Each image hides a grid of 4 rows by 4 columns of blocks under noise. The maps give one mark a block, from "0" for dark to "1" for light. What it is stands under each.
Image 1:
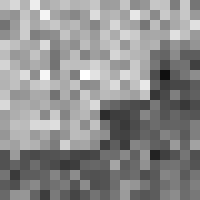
1 1 1 1
1 1 1 0
1 1 0 0
0 0 0 0
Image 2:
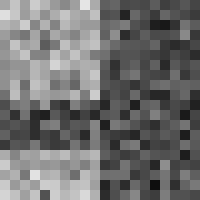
1 1 0 0
1 1 0 0
0 0 0 0
1 1 0 0
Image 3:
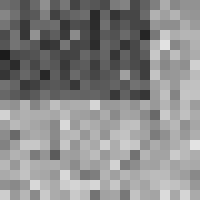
0 0 0 1
0 0 0 1
1 1 1 1
1 1 1 1
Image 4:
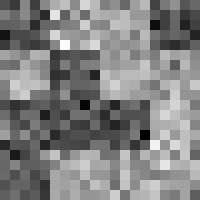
0 1 1 0
1 0 1 1
0 0 0 1
0 1 1 1
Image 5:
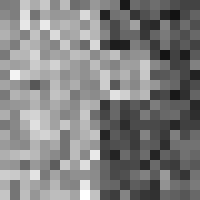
1 1 0 0
1 1 1 0
1 1 0 0
1 1 0 0
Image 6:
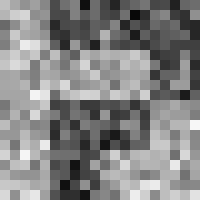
1 0 0 0
1 1 1 0
1 0 0 1
1 0 1 1
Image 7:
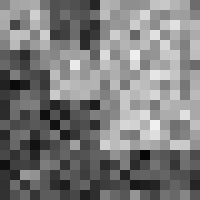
1 0 1 1
0 1 1 1
0 0 1 1
0 0 0 0
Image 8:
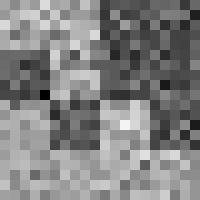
1 1 0 0
0 1 0 0
1 0 1 0
1 1 1 1
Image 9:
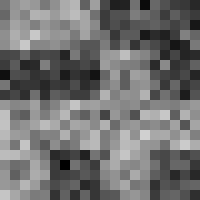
1 1 0 0
0 0 1 0
1 1 1 1
1 0 1 0
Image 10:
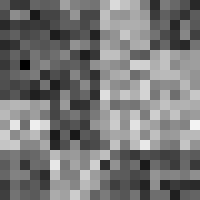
0 0 1 0
0 0 1 1
1 0 1 1
0 1 0 0
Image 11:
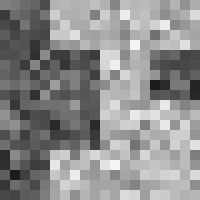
0 1 1 1
0 0 1 0
0 0 1 1
0 1 1 1
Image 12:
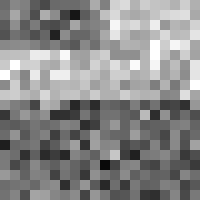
0 0 1 1
1 1 1 1
0 0 0 0
0 0 0 0
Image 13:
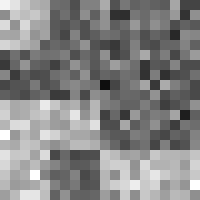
1 0 0 0
0 0 0 0
1 1 0 0
1 0 1 1
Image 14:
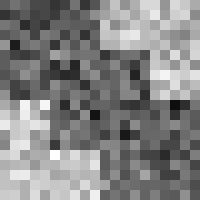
0 0 1 1
0 0 0 1
1 0 0 0
1 1 0 0
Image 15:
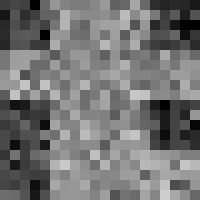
0 1 1 0
1 1 1 1
0 1 1 0
0 1 1 1
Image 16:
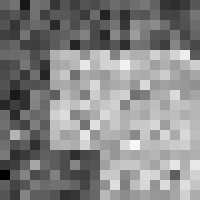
0 0 0 0
0 1 1 1
0 1 1 1
0 0 1 1
